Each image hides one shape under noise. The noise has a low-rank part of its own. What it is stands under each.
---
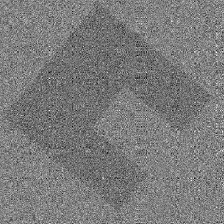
dark square with a notch
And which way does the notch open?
down and right
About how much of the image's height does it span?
nearly all
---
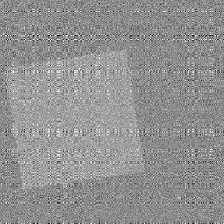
light square
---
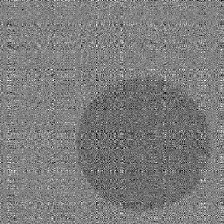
dark disc
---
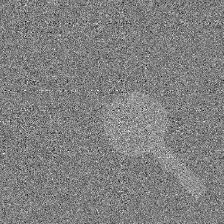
light lollipop
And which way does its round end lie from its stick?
up and left
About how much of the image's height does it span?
half
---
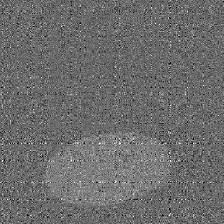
light ellipse
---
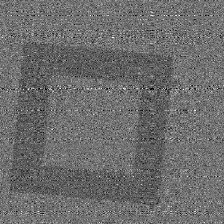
dark square frame
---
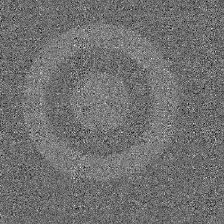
light bullseye
